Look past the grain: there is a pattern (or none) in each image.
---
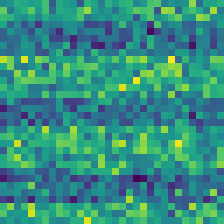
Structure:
horizontal stripes
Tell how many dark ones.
3
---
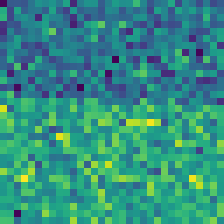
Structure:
a sharp edge
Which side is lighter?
bottom
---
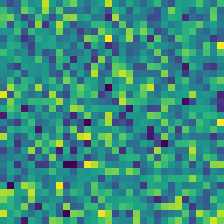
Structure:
only noise
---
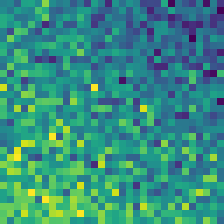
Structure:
a smooth slope
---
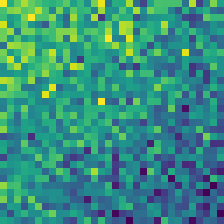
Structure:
a smooth slope
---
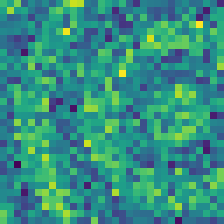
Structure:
rings round one point
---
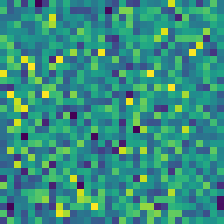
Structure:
only noise
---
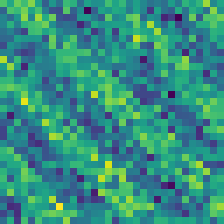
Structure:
diagonal stripes
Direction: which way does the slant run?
top left to bottom right
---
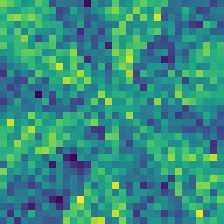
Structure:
spokes from one point
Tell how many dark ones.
6
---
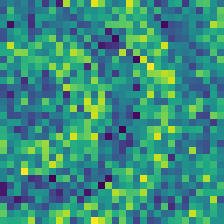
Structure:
rings round one point
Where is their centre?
middle left
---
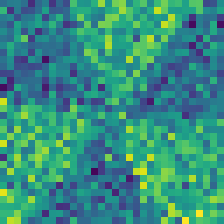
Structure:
spokes from one point
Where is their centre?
centre
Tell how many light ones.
3
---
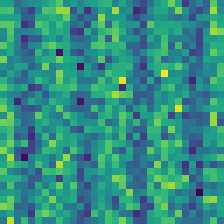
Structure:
vertical stripes
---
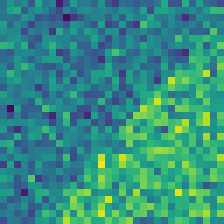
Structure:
a sharp edge
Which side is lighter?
bottom right
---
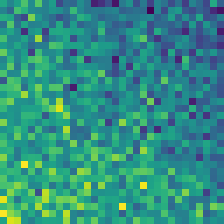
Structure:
a smooth slope
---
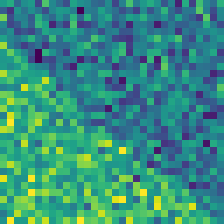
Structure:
a sharp edge
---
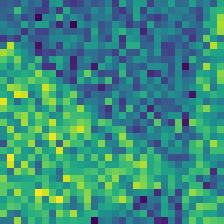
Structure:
spokes from one point
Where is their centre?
bottom right
